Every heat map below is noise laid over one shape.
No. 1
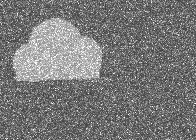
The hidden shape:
cloud
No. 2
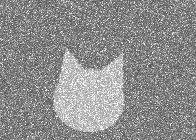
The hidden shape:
cat's head
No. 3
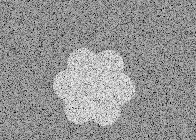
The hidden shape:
flower
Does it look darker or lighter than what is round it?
lighter
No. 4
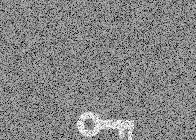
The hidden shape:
key
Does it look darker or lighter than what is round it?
lighter
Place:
bottom middle
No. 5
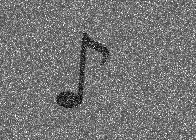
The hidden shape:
musical note
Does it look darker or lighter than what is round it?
darker
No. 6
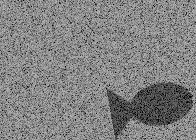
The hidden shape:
fish
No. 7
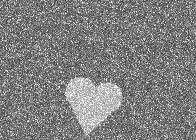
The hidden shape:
heart
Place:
bottom middle
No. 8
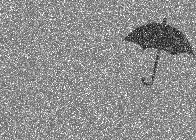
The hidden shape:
umbrella
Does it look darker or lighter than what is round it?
darker
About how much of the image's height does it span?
half
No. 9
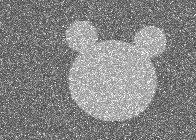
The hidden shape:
bear's head
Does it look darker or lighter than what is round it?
lighter
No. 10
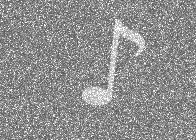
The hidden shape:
musical note
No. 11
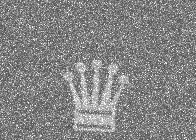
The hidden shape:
chess queen
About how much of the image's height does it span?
half
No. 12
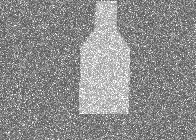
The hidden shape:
bottle
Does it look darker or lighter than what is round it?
lighter
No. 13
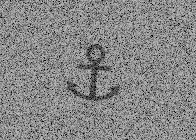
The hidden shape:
anchor
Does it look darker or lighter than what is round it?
darker
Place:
centre
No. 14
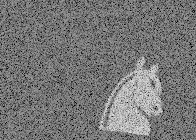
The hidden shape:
chess knight
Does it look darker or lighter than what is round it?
lighter
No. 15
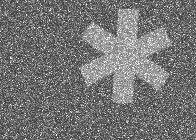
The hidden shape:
asterisk
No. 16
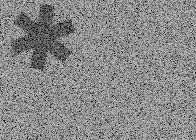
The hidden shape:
asterisk
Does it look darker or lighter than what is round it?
darker
